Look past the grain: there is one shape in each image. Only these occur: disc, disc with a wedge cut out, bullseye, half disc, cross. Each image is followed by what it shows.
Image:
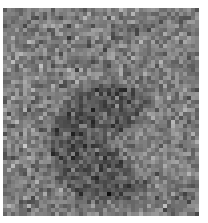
dark disc with a wedge cut out
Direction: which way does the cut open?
right
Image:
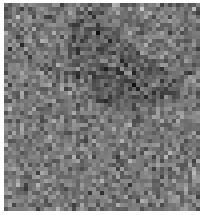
dark half disc
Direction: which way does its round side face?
down and left
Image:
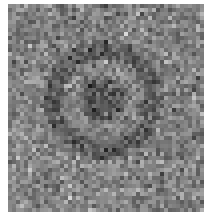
dark bullseye
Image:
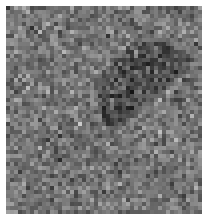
dark half disc
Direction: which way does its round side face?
up and left
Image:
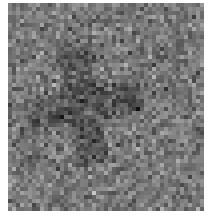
dark cross
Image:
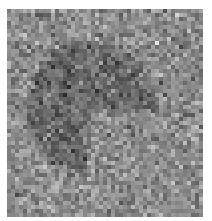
dark disc with a wedge cut out
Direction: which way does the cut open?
down and right
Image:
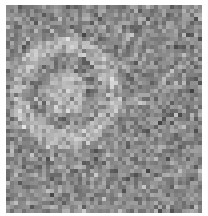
light bullseye
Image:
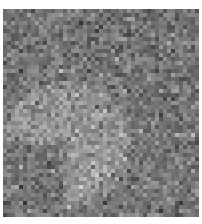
light disc with a wedge cut out
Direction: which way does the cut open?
down and left
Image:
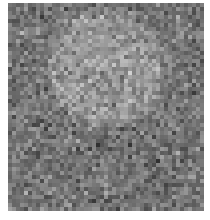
light disc
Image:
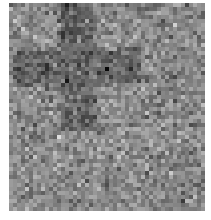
dark cross
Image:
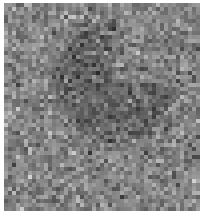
dark disc with a wedge cut out
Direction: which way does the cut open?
up and right
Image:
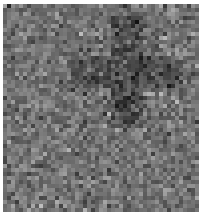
dark cross
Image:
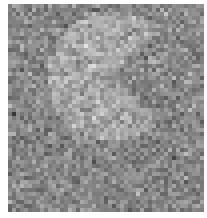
light disc with a wedge cut out
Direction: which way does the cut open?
right
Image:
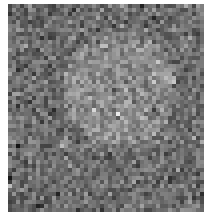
light disc
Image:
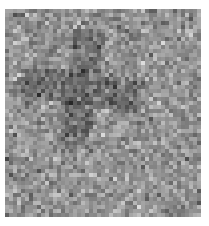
dark cross
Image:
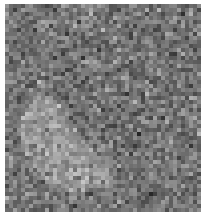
light half disc
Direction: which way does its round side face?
down and left
